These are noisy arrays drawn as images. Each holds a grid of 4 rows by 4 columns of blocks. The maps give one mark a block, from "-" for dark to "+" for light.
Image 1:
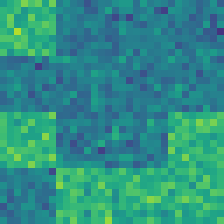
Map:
+---
----
+--+
-+++
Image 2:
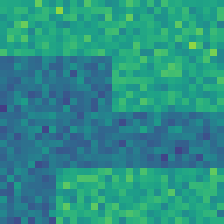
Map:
++++
--++
----
-+++
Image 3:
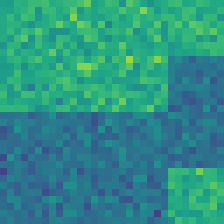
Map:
++++
+++-
----
---+
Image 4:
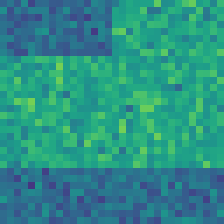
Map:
--++
++++
++++
----
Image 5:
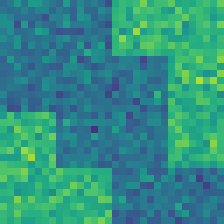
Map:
--++
---+
+--+
++--
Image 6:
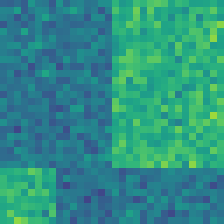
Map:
--++
--++
--++
+---
